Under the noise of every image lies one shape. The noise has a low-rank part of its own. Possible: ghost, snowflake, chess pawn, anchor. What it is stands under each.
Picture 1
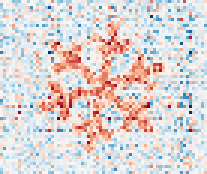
snowflake
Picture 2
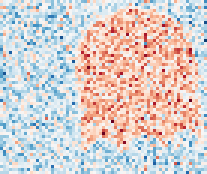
ghost
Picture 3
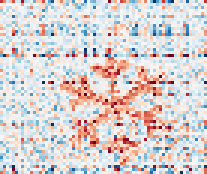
snowflake
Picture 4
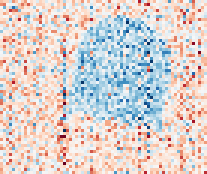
ghost
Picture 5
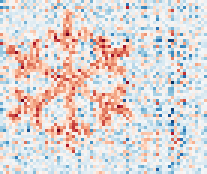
snowflake
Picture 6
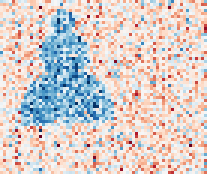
chess pawn
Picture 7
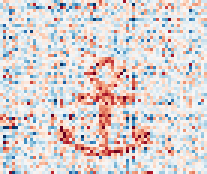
anchor
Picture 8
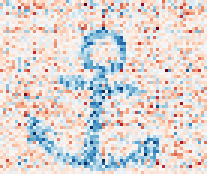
anchor
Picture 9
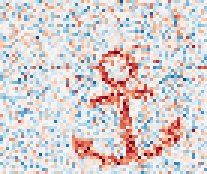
anchor
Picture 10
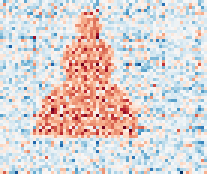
chess pawn
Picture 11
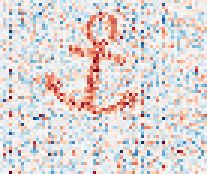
anchor
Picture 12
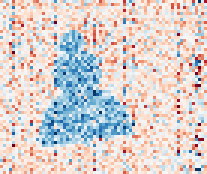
chess pawn
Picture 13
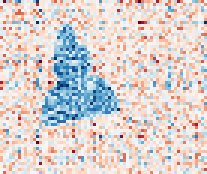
chess pawn
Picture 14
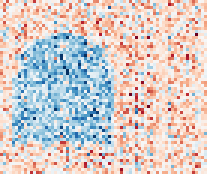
ghost
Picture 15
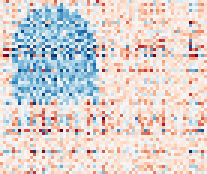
ghost
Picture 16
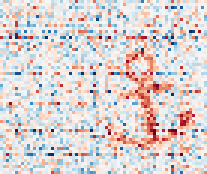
anchor
